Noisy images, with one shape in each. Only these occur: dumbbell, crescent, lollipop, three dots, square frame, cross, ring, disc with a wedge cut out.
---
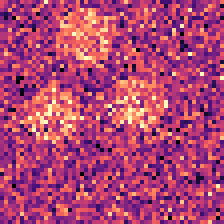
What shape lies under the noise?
three dots
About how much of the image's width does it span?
two thirds
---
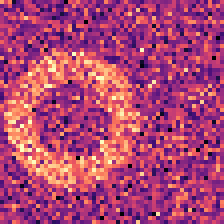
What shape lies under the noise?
ring
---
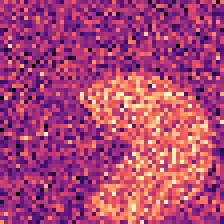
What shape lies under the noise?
disc with a wedge cut out
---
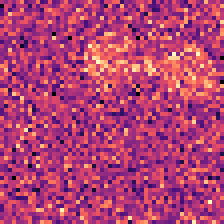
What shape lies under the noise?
dumbbell
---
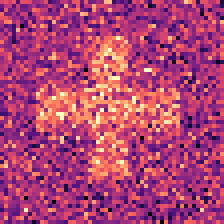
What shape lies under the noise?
cross
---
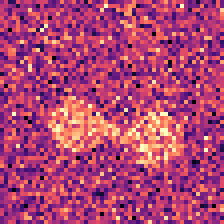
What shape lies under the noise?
dumbbell
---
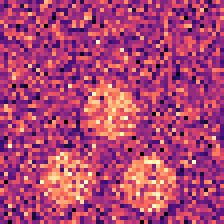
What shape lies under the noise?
three dots
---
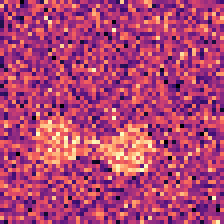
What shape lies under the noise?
dumbbell
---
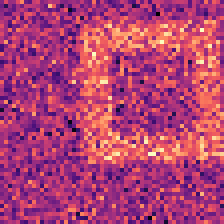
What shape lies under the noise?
square frame
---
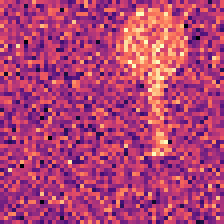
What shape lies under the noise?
lollipop
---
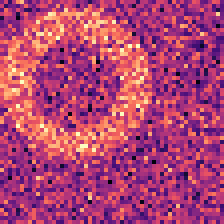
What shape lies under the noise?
ring
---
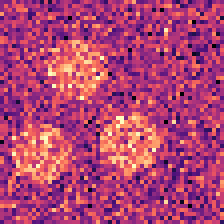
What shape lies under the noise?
three dots
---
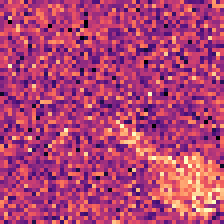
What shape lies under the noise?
lollipop
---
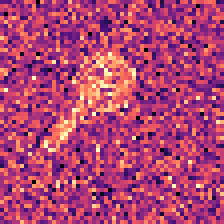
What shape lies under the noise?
lollipop
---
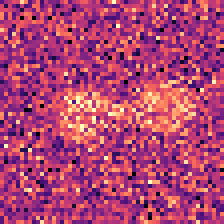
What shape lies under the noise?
dumbbell
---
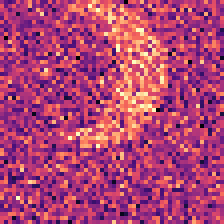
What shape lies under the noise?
crescent
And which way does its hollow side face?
left
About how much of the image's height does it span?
two thirds
